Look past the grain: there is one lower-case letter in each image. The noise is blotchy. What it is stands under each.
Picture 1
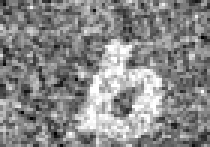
b
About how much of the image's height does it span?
two thirds
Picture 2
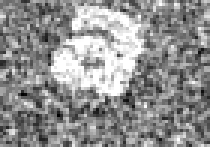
a
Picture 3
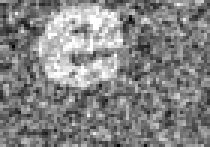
e
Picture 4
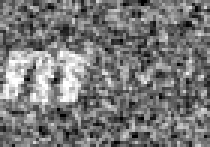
m
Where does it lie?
middle left
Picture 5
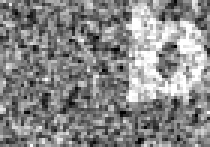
b
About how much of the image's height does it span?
two thirds
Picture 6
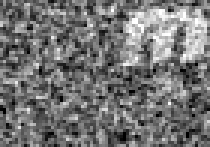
m
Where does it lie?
top right
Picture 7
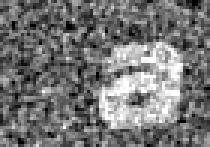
a
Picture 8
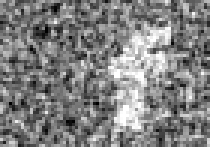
f
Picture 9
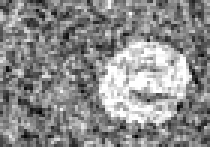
e
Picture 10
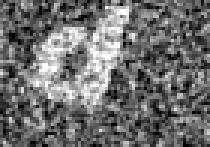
d
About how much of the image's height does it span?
two thirds
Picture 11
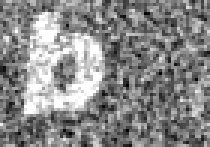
b
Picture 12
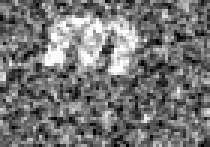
m
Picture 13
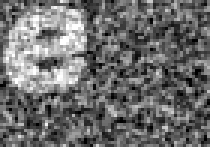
e
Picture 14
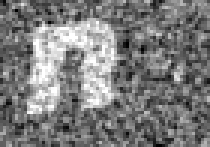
n
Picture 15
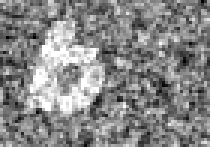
b
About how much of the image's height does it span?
two thirds
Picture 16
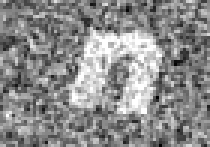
n
